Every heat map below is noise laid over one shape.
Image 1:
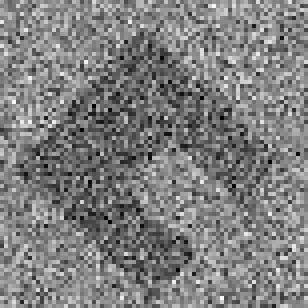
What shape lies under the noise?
square with a notch
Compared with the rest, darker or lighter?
darker
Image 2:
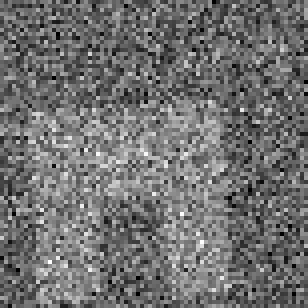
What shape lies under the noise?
square with a notch
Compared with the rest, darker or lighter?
lighter
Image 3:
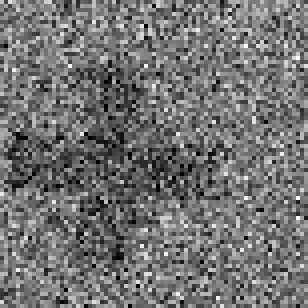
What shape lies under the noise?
cross
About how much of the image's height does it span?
two thirds
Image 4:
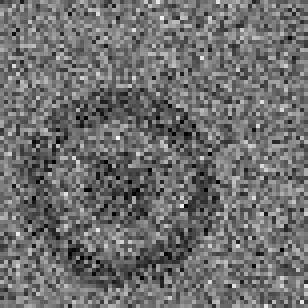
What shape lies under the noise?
bullseye
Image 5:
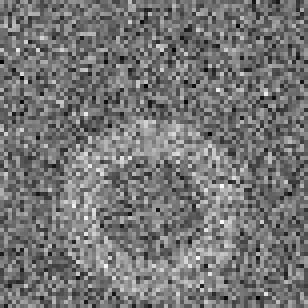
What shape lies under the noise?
ring
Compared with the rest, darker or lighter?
lighter
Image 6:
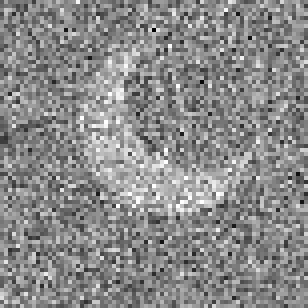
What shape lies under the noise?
crescent
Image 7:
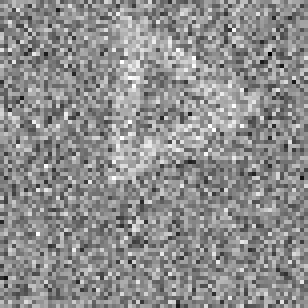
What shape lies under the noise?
triangle frame
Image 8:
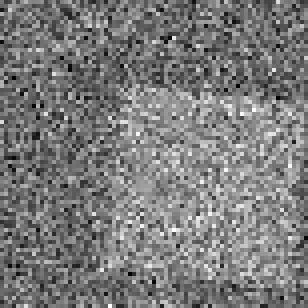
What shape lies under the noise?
square
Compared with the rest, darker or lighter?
lighter
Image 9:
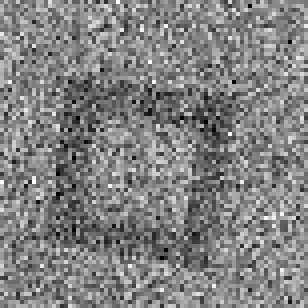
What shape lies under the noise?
square frame
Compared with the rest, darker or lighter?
darker
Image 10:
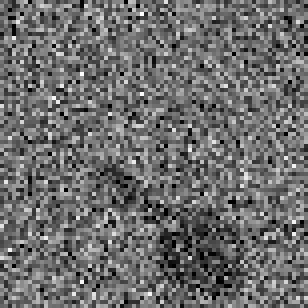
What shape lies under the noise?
lollipop
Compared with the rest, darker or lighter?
darker
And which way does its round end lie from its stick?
down and right
